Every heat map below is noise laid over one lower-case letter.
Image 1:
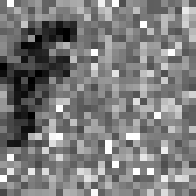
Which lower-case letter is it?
f
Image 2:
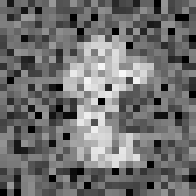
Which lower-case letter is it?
t
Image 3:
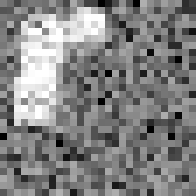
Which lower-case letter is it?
r
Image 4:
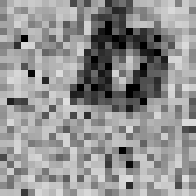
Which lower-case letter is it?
b
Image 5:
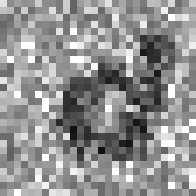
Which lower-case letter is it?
d
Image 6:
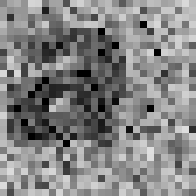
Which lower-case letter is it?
a
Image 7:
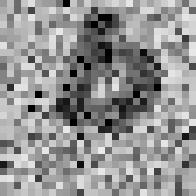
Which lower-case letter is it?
b
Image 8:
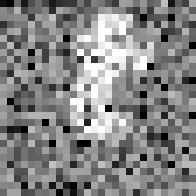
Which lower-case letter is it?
t
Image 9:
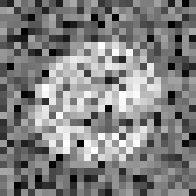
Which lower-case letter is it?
e
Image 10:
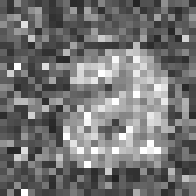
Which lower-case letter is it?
a
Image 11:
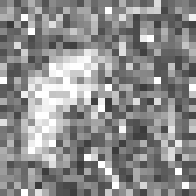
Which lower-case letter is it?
f
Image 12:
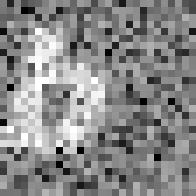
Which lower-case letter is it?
b
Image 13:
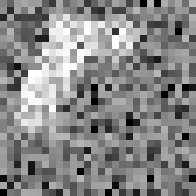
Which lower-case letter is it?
r
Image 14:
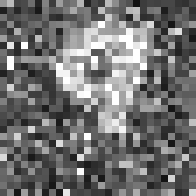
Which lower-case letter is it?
q
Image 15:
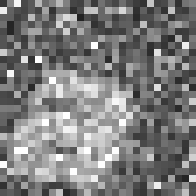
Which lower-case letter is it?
a
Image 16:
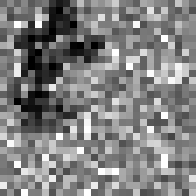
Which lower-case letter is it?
t
